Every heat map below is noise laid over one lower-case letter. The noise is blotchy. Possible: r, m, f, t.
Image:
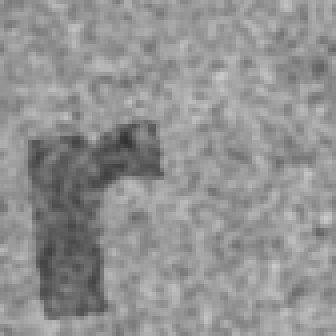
r
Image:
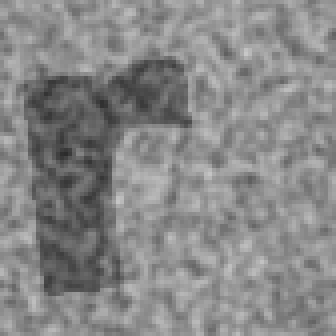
r
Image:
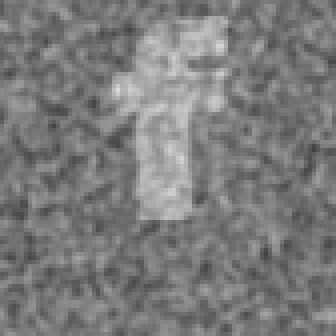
f
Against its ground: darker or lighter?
lighter
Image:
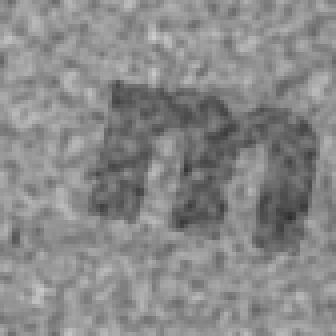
m
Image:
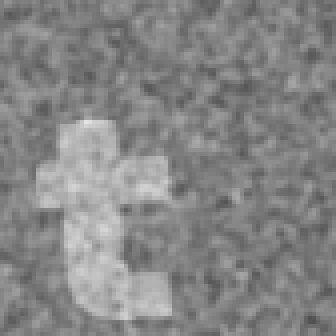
t
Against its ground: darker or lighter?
lighter
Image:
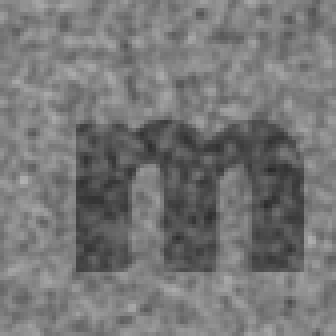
m
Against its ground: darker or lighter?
darker
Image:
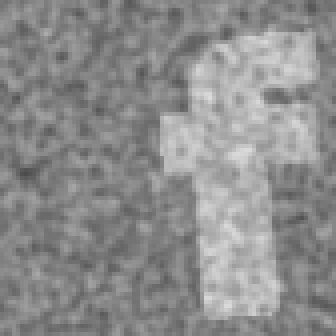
f
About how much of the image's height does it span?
nearly all
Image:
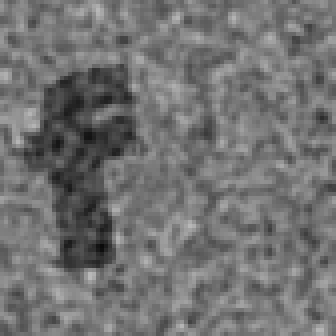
f
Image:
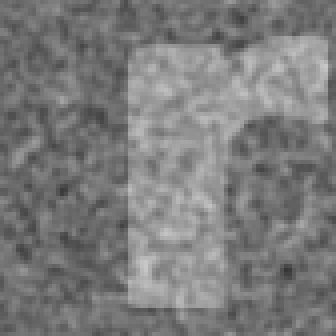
r
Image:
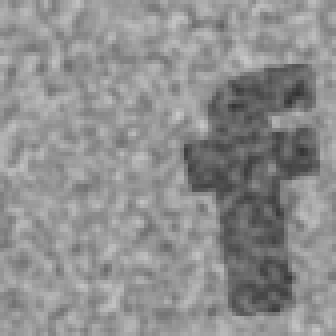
f
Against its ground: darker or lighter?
darker
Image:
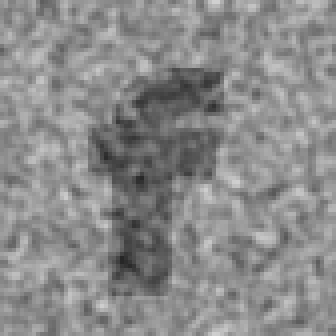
f
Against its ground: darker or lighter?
darker
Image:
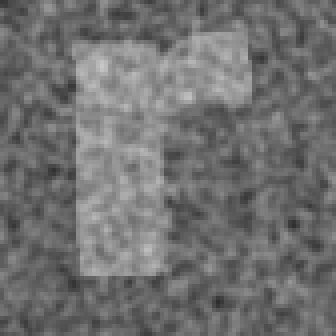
r
